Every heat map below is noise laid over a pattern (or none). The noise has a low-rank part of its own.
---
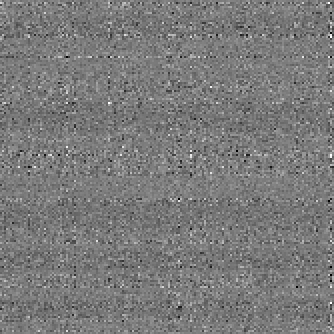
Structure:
bands of rows
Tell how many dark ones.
5
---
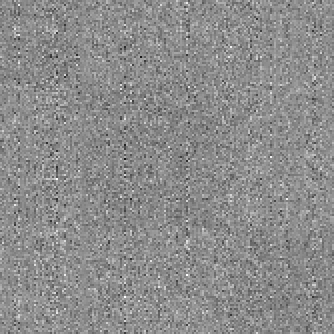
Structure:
blocks along the diagonal
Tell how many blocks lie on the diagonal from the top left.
3
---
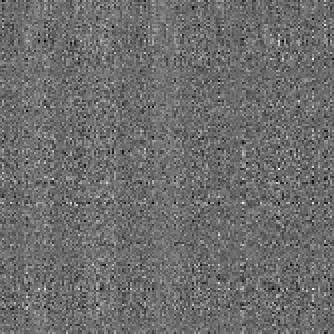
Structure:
bands of columns
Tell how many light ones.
3
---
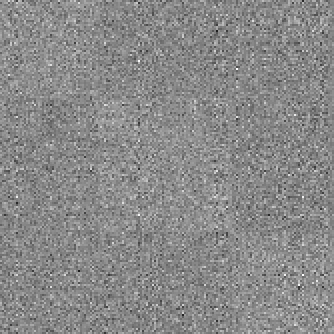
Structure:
blocks along the diagonal
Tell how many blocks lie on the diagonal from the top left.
3
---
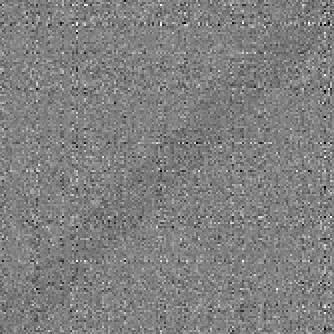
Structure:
a diagonal band
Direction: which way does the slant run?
bottom left to top right
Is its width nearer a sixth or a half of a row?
a sixth
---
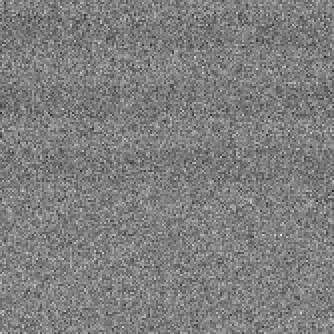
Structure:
bands of rows
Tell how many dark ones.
3
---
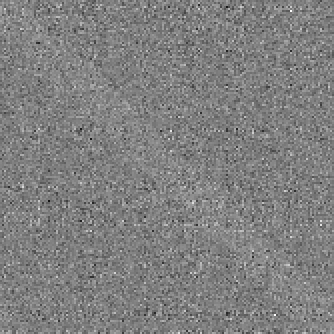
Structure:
a diagonal band
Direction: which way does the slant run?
top left to bottom right
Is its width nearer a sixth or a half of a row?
a sixth
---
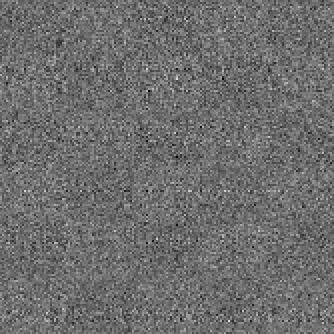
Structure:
a checkerboard
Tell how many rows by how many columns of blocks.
6 by 5
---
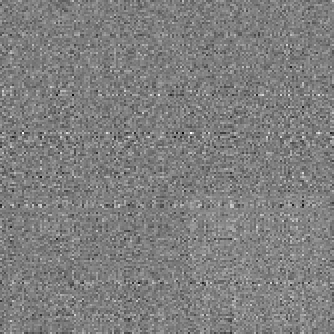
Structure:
one block
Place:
bottom right
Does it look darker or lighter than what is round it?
lighter
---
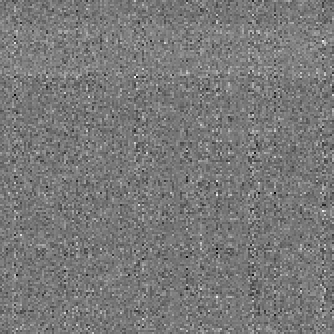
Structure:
one band of rows
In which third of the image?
top
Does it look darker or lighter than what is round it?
lighter
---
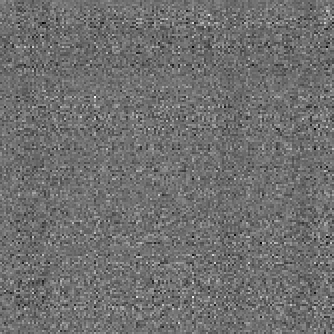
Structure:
bands of rows crossing bands of columns
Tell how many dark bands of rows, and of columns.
1 and 3
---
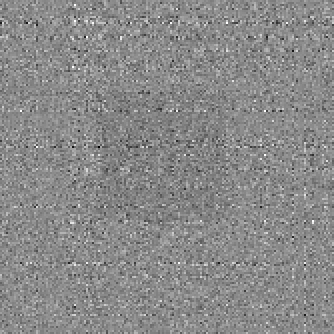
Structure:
one block
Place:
centre
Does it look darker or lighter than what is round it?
darker
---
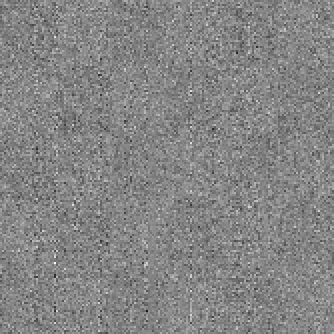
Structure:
a checkerboard
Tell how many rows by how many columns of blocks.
5 by 6
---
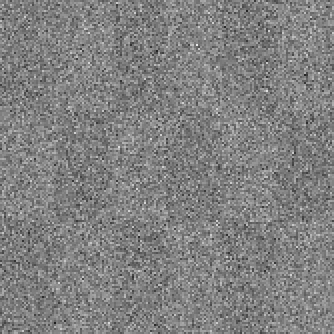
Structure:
a checkerboard
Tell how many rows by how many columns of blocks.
3 by 6
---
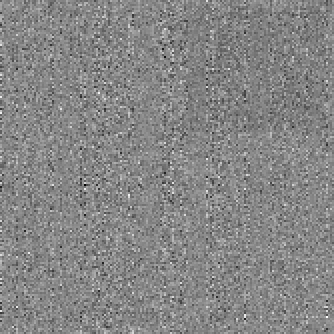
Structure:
one block
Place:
top right
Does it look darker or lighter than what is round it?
darker
